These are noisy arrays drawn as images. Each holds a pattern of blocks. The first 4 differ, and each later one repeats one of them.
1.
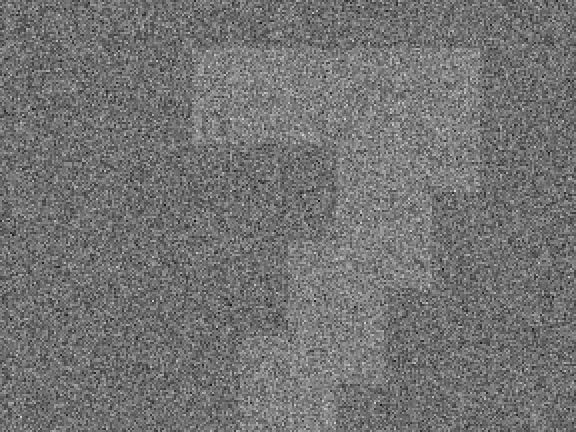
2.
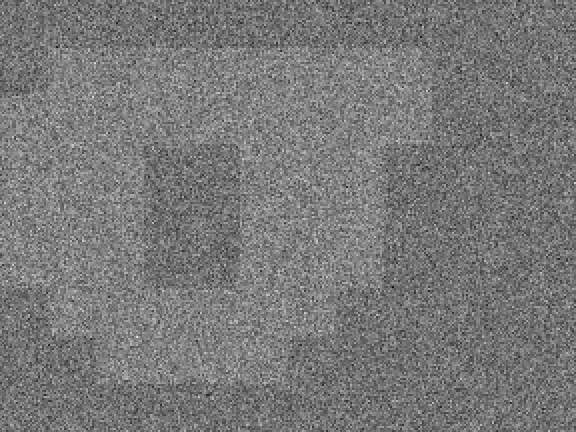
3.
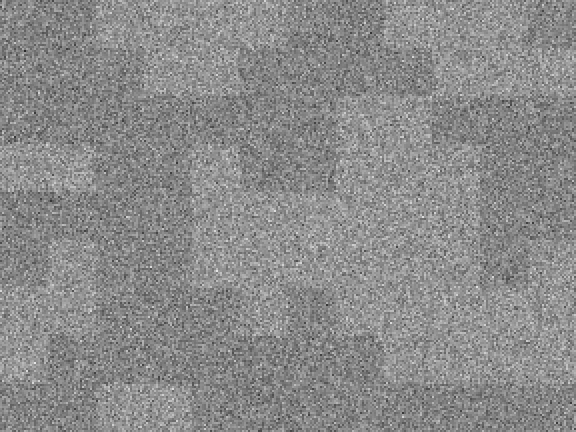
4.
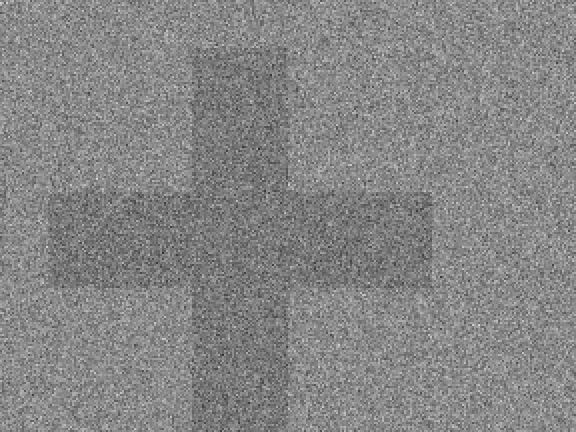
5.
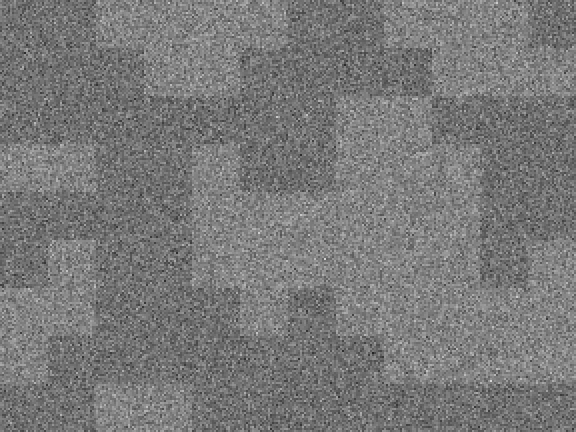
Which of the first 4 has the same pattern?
3
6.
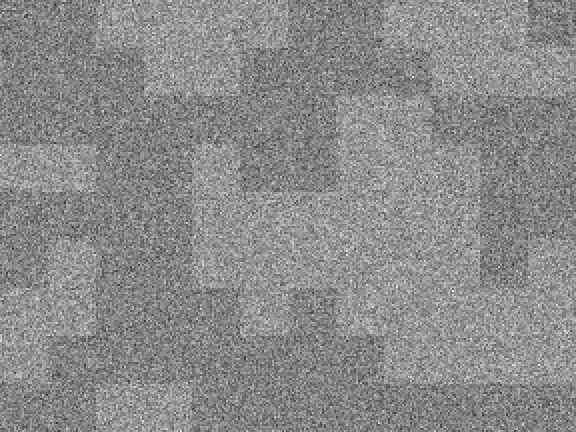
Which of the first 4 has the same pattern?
3
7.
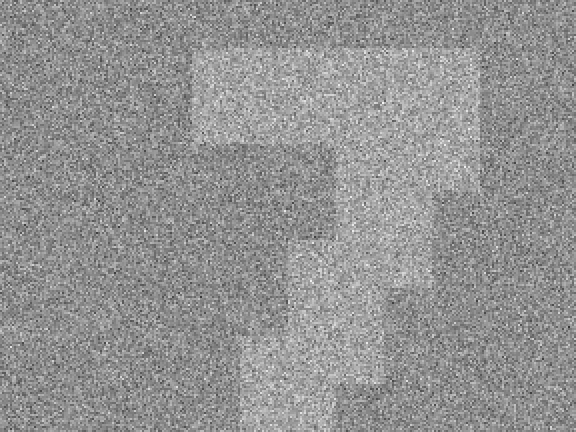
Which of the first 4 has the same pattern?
1
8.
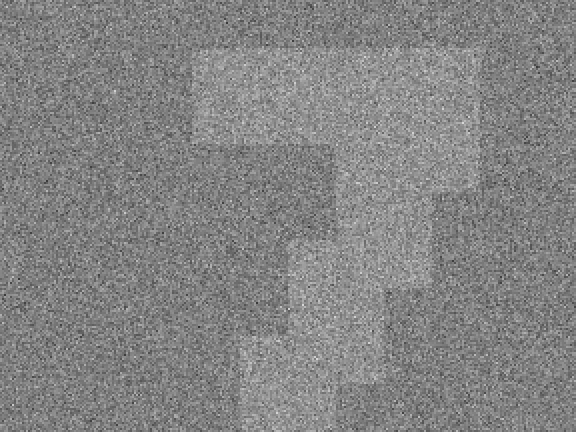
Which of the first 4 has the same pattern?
1
